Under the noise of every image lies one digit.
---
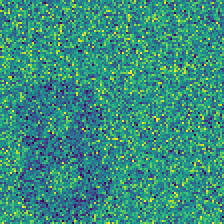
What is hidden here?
dark 8
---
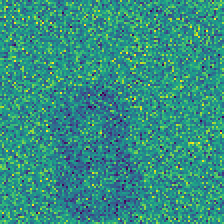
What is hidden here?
dark 8
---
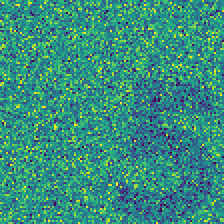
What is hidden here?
dark 5
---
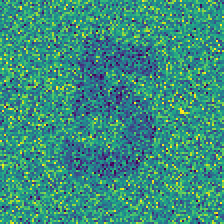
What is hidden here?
dark 5
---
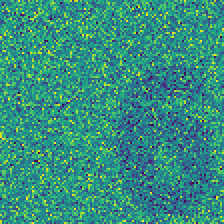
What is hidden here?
dark 6
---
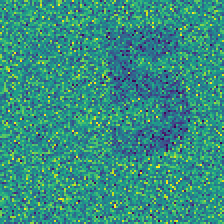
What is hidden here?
dark 5
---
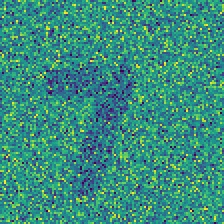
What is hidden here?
dark 7
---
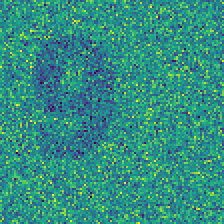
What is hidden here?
dark 9
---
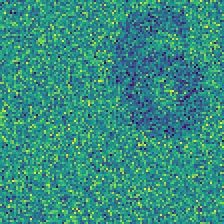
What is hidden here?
dark 6
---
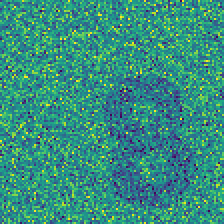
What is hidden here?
dark 8
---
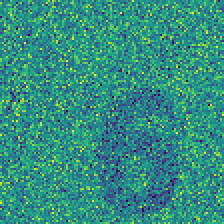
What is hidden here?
dark 6
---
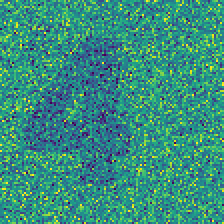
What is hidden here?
dark 4
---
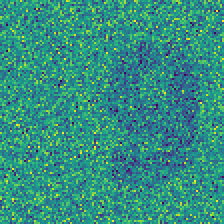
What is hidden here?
dark 9
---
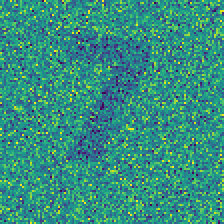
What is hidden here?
dark 7
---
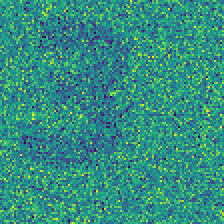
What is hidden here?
dark 3
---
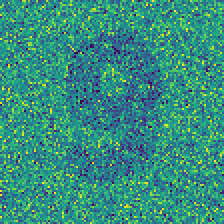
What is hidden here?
dark 9
